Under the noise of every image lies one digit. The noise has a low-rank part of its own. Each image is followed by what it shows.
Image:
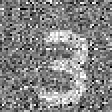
3
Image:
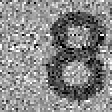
8
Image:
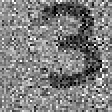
3
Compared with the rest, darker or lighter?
darker
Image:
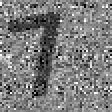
7
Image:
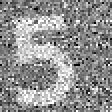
5
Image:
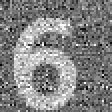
6
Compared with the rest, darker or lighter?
lighter
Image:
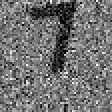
7
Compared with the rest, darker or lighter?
darker
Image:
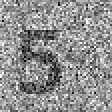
5
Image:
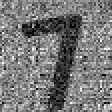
7
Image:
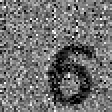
6
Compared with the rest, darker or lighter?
darker
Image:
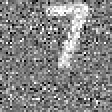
7
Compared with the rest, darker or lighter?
lighter
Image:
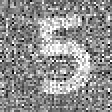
5
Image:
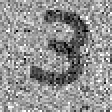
3
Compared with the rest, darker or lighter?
darker
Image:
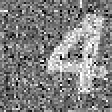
4
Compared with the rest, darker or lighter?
lighter
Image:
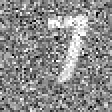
7
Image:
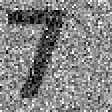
7
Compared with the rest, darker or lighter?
darker
